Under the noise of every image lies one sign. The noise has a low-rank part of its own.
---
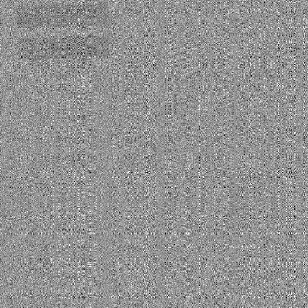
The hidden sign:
equals sign
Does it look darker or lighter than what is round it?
darker
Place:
top left
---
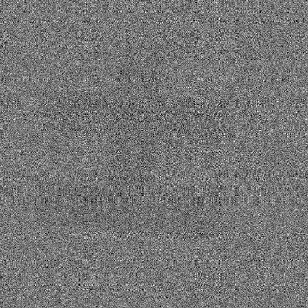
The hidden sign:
plus-minus sign
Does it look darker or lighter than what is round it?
darker
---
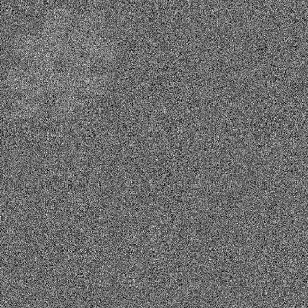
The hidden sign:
hash sign
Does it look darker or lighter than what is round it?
lighter
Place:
top left
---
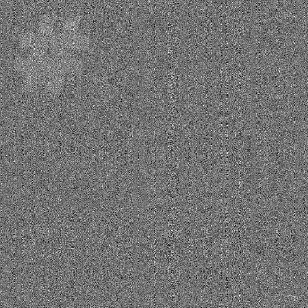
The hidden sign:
hash sign
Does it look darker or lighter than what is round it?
lighter
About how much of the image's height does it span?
a quarter
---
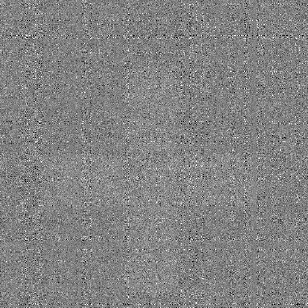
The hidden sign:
plus sign
